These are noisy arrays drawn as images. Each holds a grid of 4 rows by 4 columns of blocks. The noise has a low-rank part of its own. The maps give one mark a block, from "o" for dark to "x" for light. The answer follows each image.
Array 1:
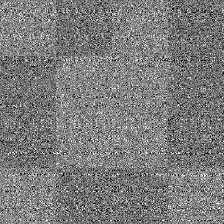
xoxo
oxxo
oxxo
xoox
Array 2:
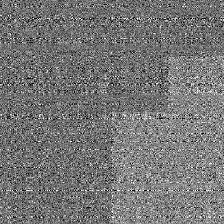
oooo
ooox
ooxx
ooxx
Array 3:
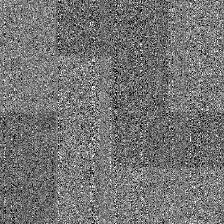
xoox
xxox
oxoo
oxxx
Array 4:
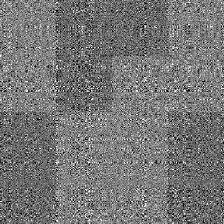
xoox
xoxx
oxxo
oxxo
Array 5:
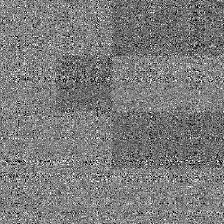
xxoo
xoxx
xxoo
xxxx
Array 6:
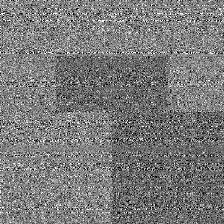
xxxx
xoox
xxoo
xxoo
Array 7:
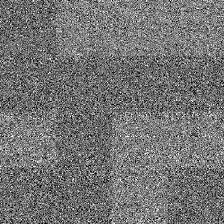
oxxx
oooo
xoxx
ooxo
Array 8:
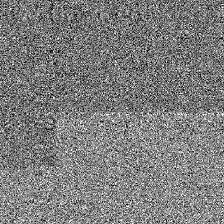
oooo
oooo
oxxx
xxxx
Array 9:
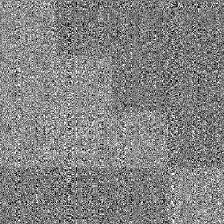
xooo
xxoo
xxxo
ooox
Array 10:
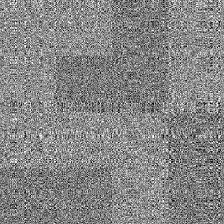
xxox
xoox
xxxo
ooxo
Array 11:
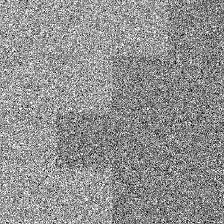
xxxo
xxoo
xooo
xxoo
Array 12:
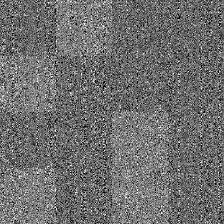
oxoo
xooo
ooxo
xoxo
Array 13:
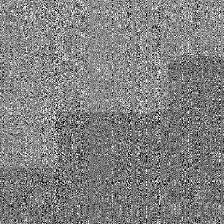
xxxx
xxxo
xooo
oooo
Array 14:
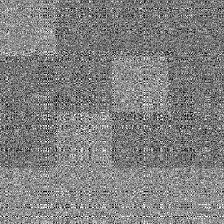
xooo
ooxo
oxoo
xxxx
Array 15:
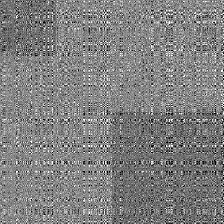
oxxx
xxxx
xxoo
xxoo
